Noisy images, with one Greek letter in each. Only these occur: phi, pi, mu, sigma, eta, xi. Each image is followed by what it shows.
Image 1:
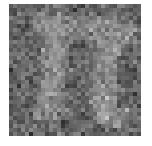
pi
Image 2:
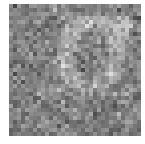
sigma
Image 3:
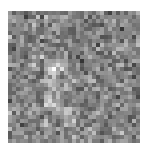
xi
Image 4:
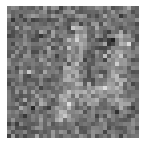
mu
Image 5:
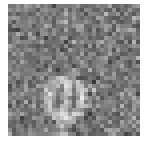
phi
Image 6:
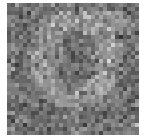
sigma
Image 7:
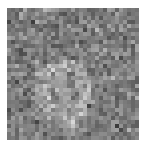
phi
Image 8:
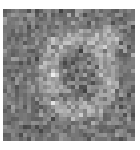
sigma
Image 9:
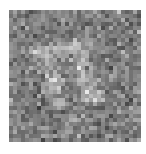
pi
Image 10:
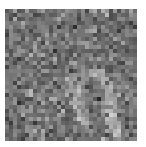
eta
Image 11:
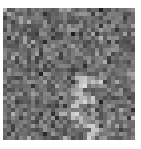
xi
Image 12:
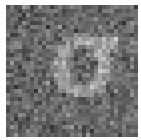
sigma
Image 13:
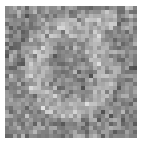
sigma
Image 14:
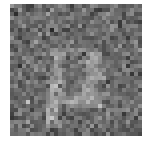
mu
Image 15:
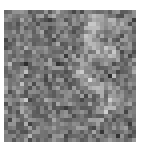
xi
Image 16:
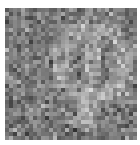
phi
